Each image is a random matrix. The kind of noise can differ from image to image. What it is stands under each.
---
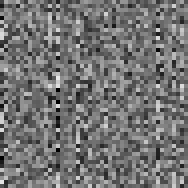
columns of uneven size
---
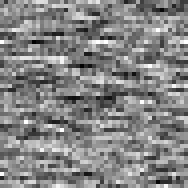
streaked along the rows
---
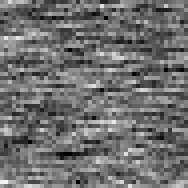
streaked along the rows
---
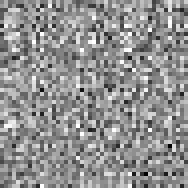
low rank plus noise
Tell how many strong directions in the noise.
three or four
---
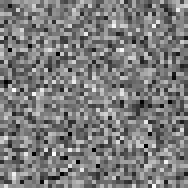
independent entries
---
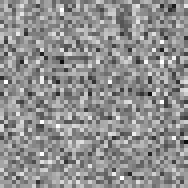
low rank plus noise
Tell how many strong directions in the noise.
two
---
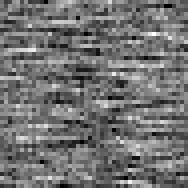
streaked along the rows
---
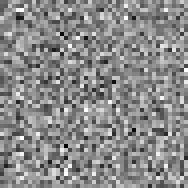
low rank plus noise
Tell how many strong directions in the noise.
two
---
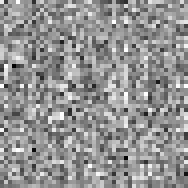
low rank plus noise
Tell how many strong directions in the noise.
three or four
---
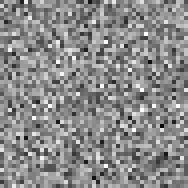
independent entries
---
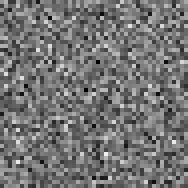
independent entries
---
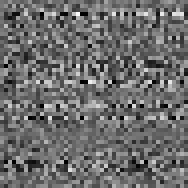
rows of uneven size
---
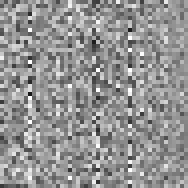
columns of uneven size
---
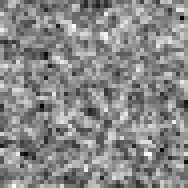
blotchy
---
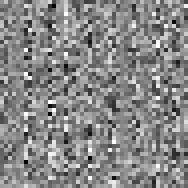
columns of uneven size
